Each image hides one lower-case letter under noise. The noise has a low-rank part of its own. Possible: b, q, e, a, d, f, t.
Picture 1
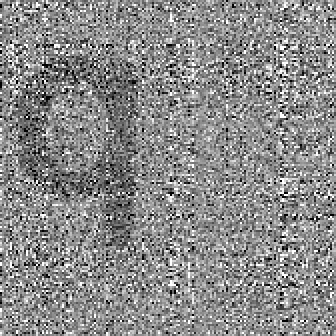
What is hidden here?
dark q
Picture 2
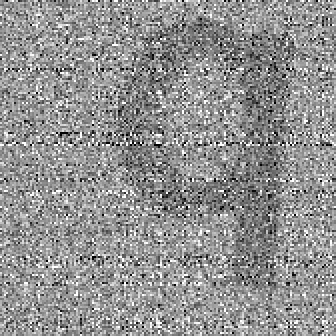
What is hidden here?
dark q
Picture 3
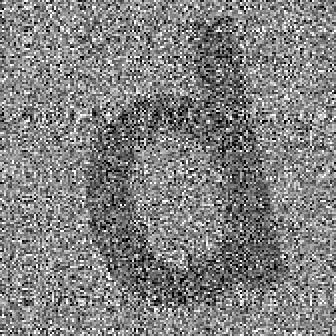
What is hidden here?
dark d
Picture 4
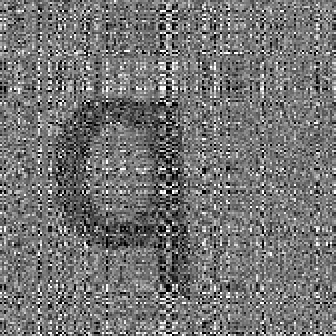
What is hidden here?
dark q
